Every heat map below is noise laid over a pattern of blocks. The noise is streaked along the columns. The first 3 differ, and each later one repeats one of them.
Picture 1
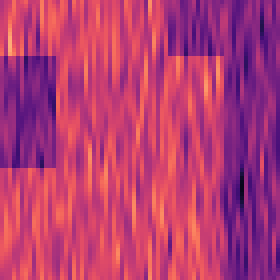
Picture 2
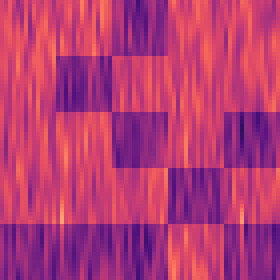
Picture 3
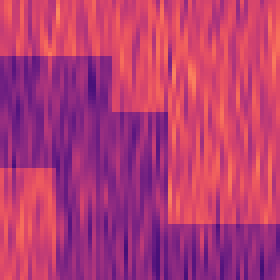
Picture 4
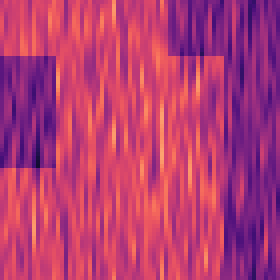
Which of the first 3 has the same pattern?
1
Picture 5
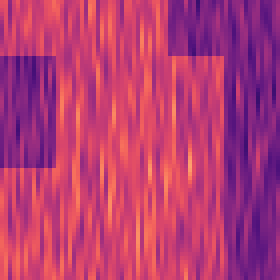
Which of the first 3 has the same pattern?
1
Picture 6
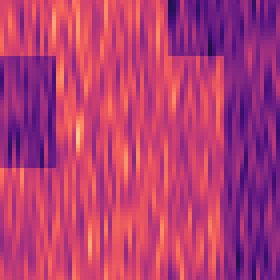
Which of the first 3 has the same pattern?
1
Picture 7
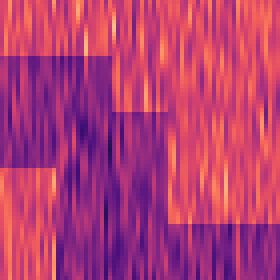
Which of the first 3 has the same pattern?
3
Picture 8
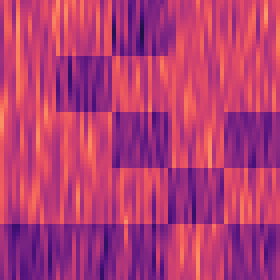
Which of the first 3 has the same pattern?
2
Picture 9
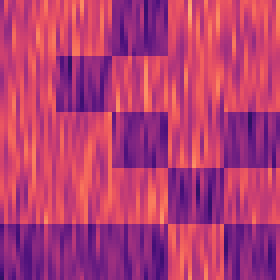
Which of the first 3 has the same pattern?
2
